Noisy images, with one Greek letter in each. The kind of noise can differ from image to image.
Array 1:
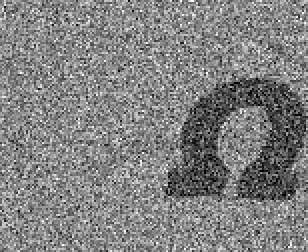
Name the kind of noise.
independent entries
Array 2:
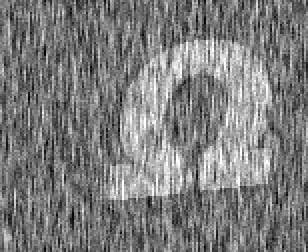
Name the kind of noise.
streaked along the columns
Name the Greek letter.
omega
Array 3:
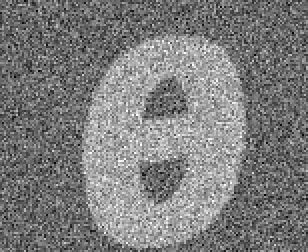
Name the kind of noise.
independent entries
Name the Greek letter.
theta
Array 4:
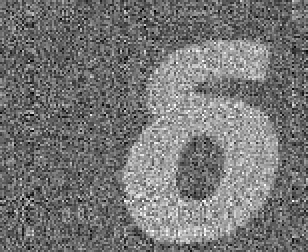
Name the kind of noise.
low rank plus noise
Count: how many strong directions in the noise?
three or four
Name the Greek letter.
delta
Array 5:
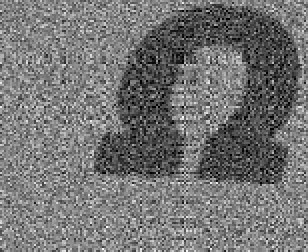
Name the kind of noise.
low rank plus noise
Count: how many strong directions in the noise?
one
